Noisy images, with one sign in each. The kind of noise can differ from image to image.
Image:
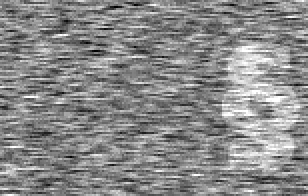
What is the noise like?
streaked along the rows
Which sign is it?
section sign
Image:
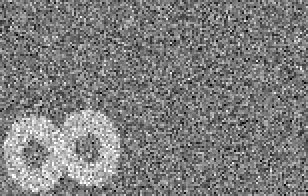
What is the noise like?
independent entries
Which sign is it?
infinity sign
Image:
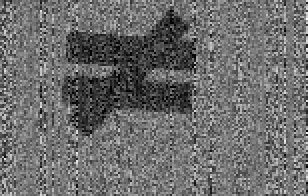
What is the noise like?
columns of uneven size
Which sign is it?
not-equal sign
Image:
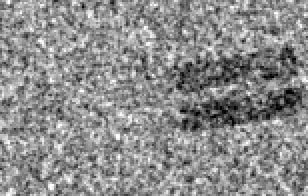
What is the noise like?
blotchy
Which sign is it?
equals sign
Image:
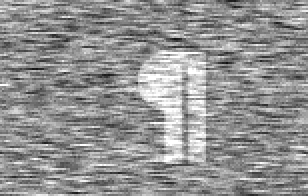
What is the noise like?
streaked along the rows
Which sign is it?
pilcrow
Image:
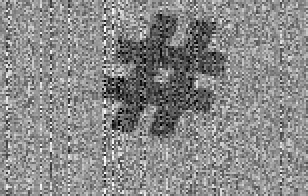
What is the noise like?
columns of uneven size
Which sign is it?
hash sign
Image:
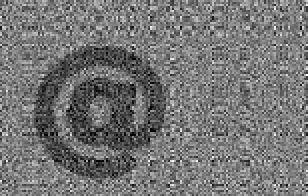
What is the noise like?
low rank plus noise
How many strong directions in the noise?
two
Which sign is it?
at sign
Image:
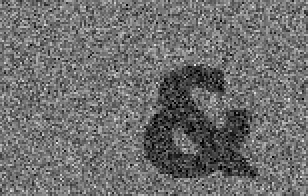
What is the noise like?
independent entries
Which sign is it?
ampersand
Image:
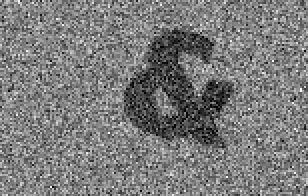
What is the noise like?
independent entries
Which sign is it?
ampersand
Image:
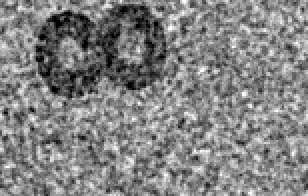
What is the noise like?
blotchy
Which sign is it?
infinity sign
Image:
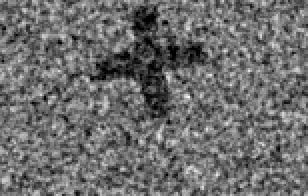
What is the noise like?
blotchy
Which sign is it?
plus sign
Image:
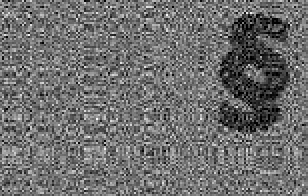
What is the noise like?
low rank plus noise
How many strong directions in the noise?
two
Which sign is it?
section sign
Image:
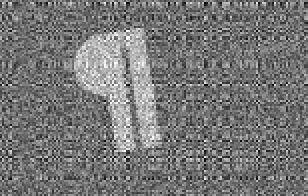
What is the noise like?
low rank plus noise
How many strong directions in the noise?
one
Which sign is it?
pilcrow
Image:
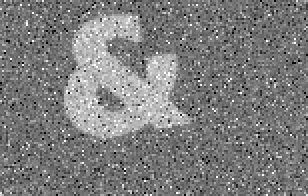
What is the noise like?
heavy tails
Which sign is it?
ampersand
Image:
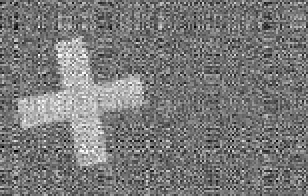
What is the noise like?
low rank plus noise
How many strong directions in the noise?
two
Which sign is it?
plus sign
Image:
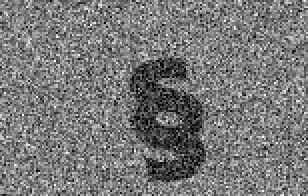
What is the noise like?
independent entries
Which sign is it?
section sign
